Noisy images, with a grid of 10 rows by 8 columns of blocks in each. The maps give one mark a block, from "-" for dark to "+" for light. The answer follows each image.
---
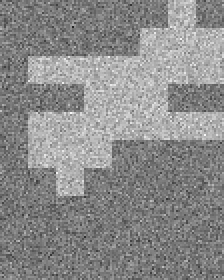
- - - - - - + -
- - - - - + + +
- + + + + + + +
- - - + + + - -
- + + + + + + +
- + + + - - - -
- - + - - - - -
- - - - - - - -
- - - - - - - -
- - - - - - - -
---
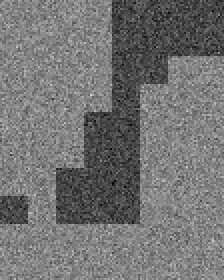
+ + + + - - - -
+ + + + - - - -
+ + + + - - + +
+ + + + - + + +
+ + + - - + + +
+ + + - - + + +
+ + - - - + + +
- + - - - + + +
+ + + + + + + +
+ + + + + + + +
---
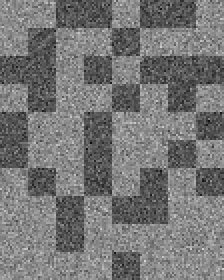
+ + - - + - - +
+ - + + - + + +
- - + - + - - -
+ - + + - + - +
- + + - + + + -
- + + - + + - +
+ - + - + - + -
+ + - + - - + +
+ + - + + + + +
+ + + + - + + +
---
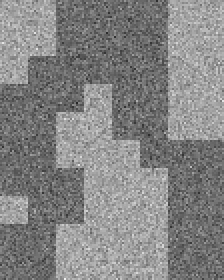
+ + - - - - + +
+ + - - - - + +
+ - - - - - + +
- - - + - - + +
- - + + - - + +
- - + + + - - -
- - - + + + - -
+ - - + + + - -
- - + + + + - -
- - + + + + - -
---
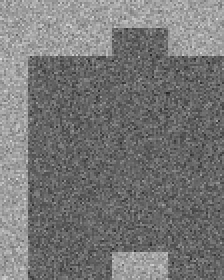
+ + + + + + + +
+ + + + - - + +
+ - - - - - - -
+ - - - - - - -
+ - - - - - - -
+ - - - - - - -
+ - - - - - - -
+ - - - - - - -
+ - - - - - - -
+ - - - + + - -
